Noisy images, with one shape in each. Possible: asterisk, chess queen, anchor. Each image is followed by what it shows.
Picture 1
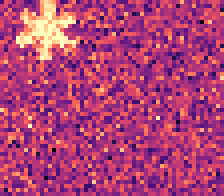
asterisk
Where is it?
top left
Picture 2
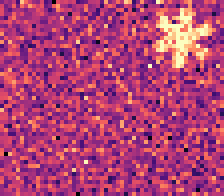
asterisk
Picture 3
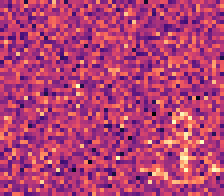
anchor
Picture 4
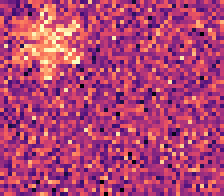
asterisk
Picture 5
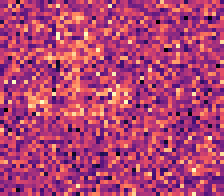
anchor
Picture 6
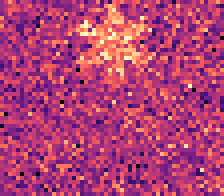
asterisk
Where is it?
top middle
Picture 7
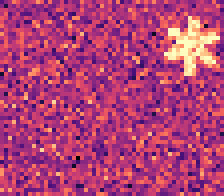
asterisk
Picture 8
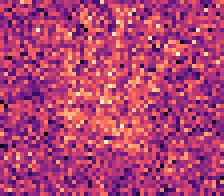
chess queen
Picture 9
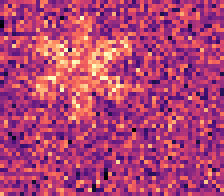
asterisk
